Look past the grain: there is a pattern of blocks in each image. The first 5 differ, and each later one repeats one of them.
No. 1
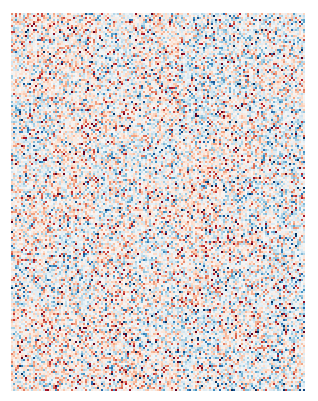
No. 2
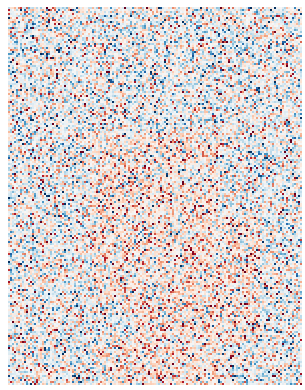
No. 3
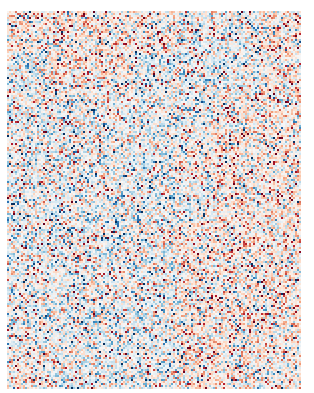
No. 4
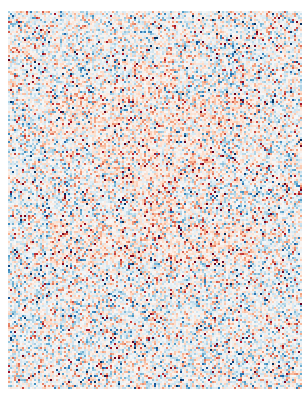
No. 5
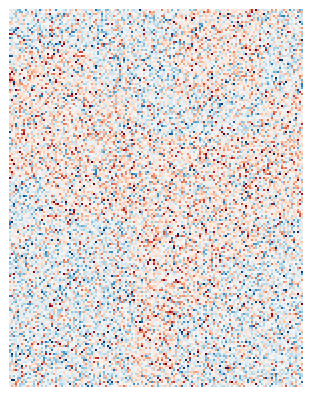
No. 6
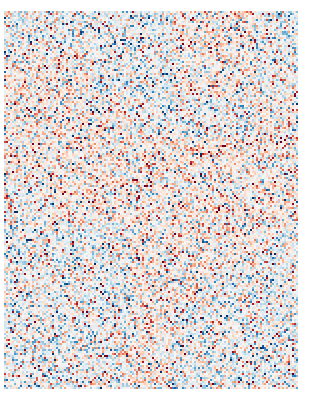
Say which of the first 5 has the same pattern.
5
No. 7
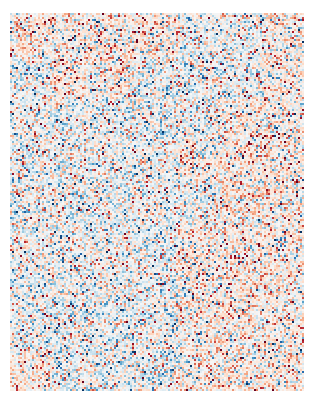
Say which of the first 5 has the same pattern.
3
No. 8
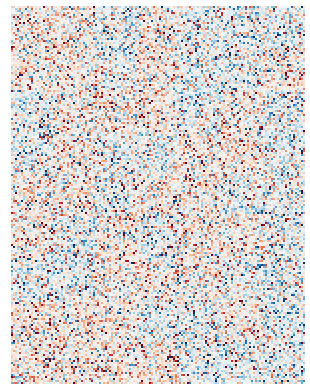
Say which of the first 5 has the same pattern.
1
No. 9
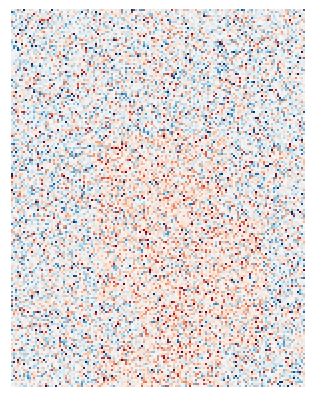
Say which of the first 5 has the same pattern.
2
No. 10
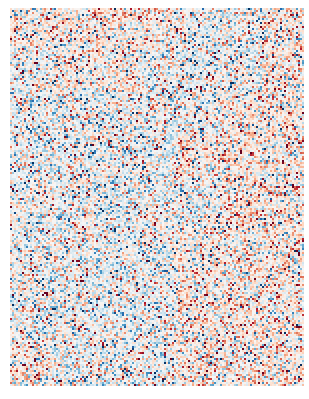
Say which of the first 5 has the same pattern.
3
